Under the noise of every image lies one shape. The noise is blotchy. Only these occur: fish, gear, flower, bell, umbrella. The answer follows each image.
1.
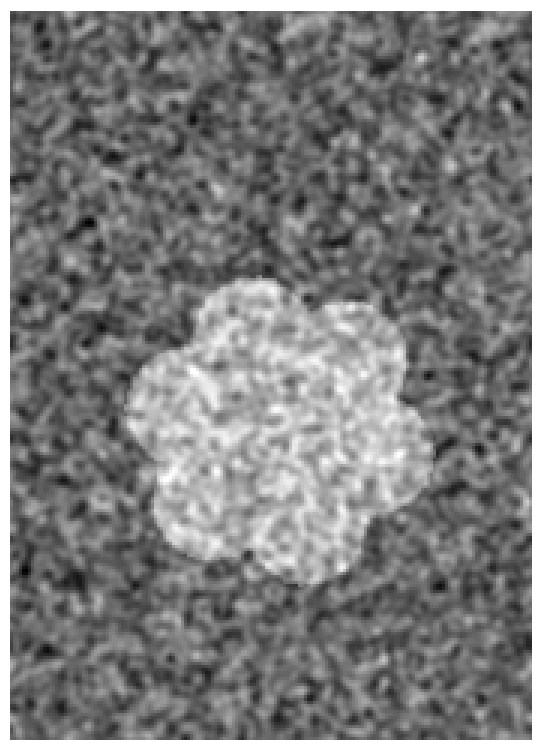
flower
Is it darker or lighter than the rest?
lighter
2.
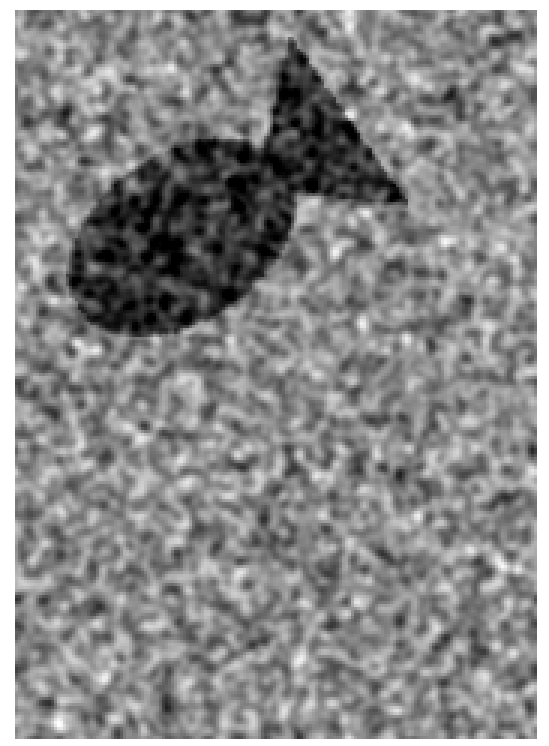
fish
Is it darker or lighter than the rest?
darker
